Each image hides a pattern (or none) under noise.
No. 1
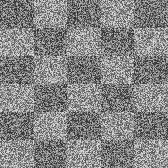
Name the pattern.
a checkerboard
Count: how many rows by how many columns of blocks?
6 by 5
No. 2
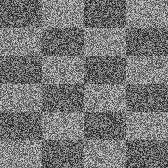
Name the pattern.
a checkerboard
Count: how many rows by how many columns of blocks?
6 by 4
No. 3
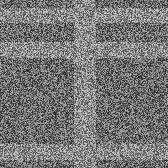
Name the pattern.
bands of rows crossing bands of columns
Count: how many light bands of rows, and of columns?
3 and 1
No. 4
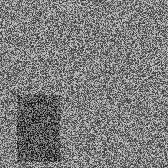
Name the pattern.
one block
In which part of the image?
bottom left
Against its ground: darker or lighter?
darker
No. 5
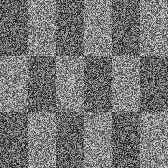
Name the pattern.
a checkerboard
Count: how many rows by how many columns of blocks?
3 by 6
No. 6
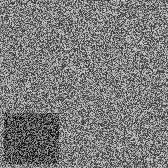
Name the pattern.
one block
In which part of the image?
bottom left
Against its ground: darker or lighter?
darker
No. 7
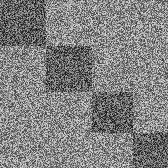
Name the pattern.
blocks along the diagonal
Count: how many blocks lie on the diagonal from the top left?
4
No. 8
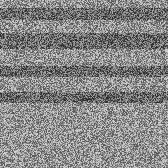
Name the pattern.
bands of rows
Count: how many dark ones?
4
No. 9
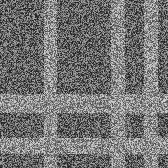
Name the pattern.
bands of rows crossing bands of columns
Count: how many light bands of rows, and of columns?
2 and 3
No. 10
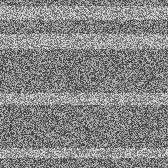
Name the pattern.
bands of rows
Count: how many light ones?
4
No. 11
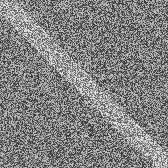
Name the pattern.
a diagonal band
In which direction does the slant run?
top left to bottom right
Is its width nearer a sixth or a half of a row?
a sixth
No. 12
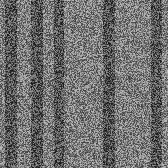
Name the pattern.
bands of columns
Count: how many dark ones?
5
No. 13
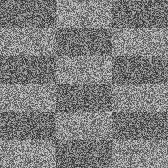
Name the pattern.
a checkerboard
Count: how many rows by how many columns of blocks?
6 by 3
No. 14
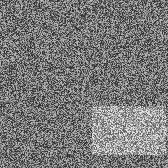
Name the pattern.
one block
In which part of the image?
bottom right
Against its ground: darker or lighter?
lighter
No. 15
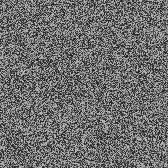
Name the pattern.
only noise
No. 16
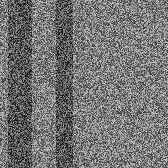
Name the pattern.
bands of columns
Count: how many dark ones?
2
